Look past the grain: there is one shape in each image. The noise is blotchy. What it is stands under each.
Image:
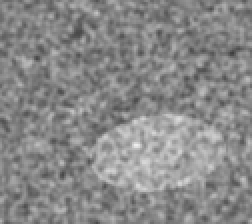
ellipse
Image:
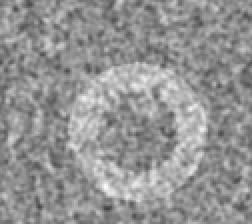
ring
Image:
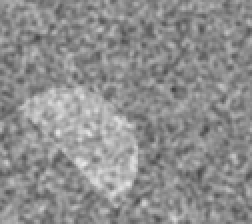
half disc
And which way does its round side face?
up and right
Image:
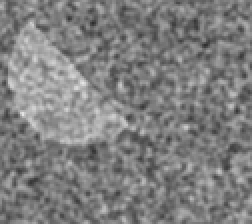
half disc
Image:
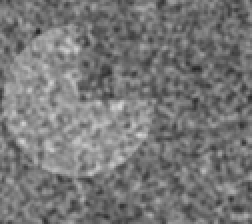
disc with a wedge cut out
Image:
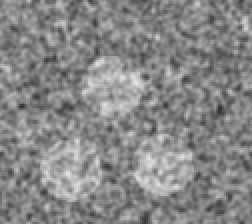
three dots
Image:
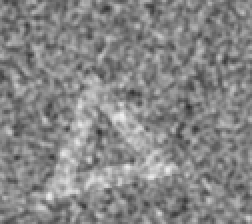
triangle frame
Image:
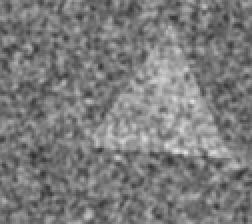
triangle
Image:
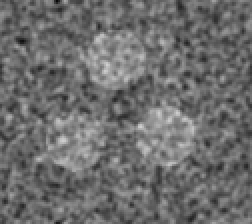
three dots
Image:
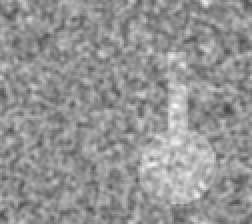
lollipop
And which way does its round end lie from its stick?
down
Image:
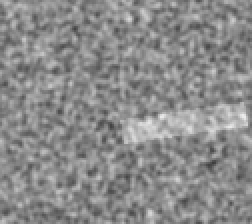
bar
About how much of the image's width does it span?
half
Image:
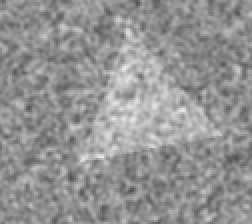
triangle
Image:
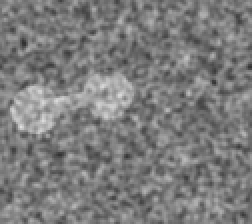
dumbbell
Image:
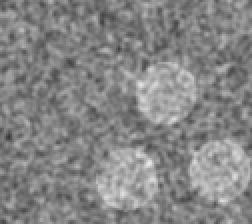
three dots
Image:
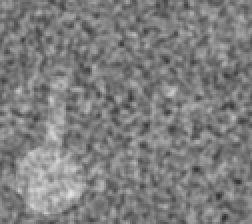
lollipop
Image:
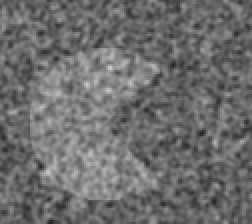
disc with a wedge cut out
